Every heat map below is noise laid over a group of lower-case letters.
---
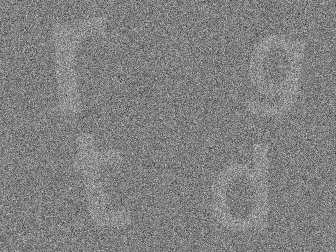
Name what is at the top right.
g
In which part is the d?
bottom right
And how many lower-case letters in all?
4
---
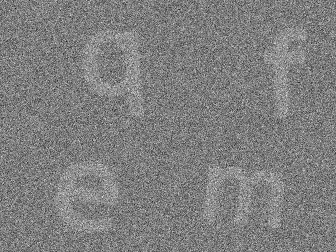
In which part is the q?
top left
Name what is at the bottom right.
m
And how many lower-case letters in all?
4
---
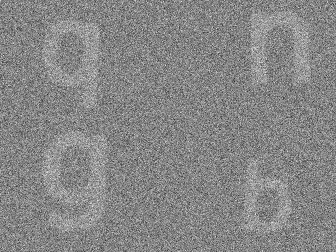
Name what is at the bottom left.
g
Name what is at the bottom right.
b
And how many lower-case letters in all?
4
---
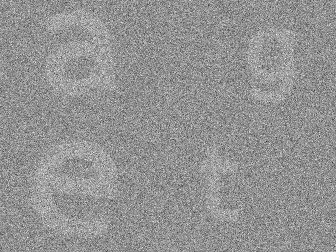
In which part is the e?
bottom left
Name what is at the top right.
g
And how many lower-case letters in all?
4
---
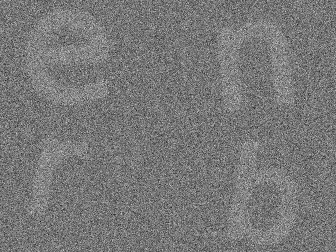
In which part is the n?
top right
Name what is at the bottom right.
b
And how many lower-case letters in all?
4
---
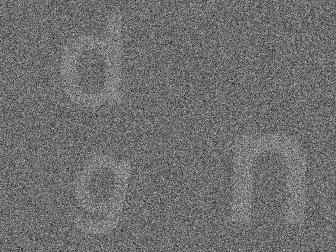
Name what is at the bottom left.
g
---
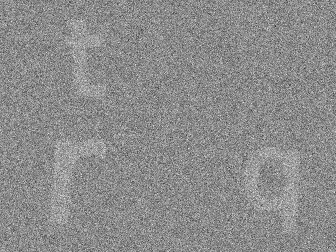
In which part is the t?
top left
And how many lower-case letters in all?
3
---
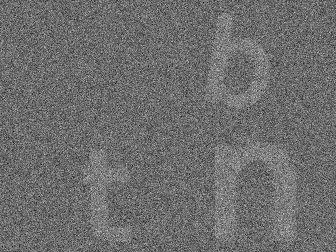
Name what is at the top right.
b
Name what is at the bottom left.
t
